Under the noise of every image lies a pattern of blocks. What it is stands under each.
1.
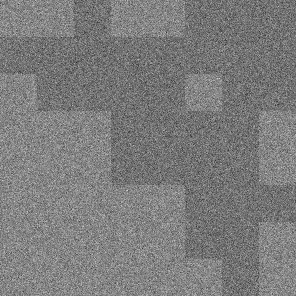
mirrored about the diagonal from the bottom left
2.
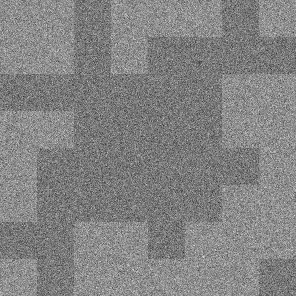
mirrored about the diagonal from the top left
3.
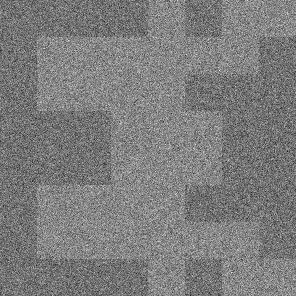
top and bottom mirror each other
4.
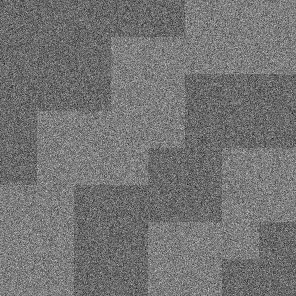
mirrored about the diagonal from the top left
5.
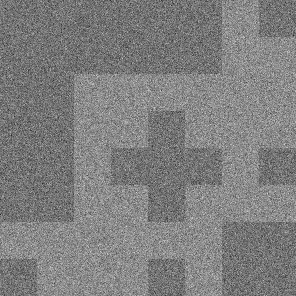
mirrored about the diagonal from the top left
